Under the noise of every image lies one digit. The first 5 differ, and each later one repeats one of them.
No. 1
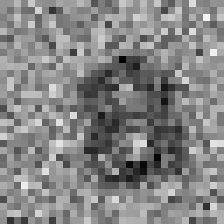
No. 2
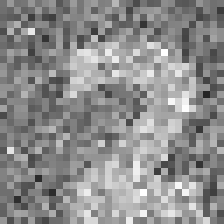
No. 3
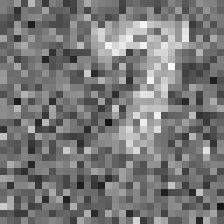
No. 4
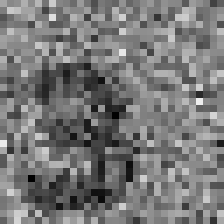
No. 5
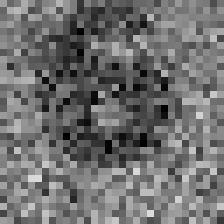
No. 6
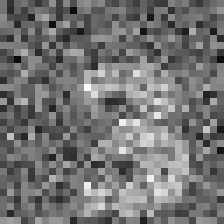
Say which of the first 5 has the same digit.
4
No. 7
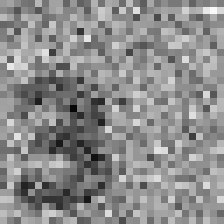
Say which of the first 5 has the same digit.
4
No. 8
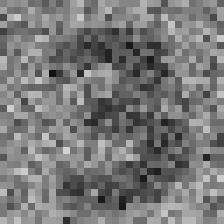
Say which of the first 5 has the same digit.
4
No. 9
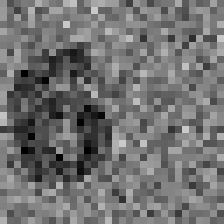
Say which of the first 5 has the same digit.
5
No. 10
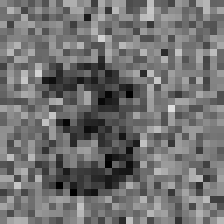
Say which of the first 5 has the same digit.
4
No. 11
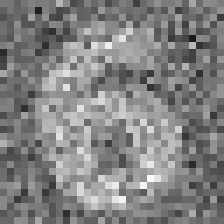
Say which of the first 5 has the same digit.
5
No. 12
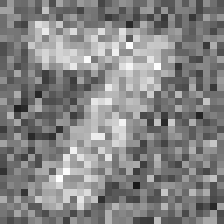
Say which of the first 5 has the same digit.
3
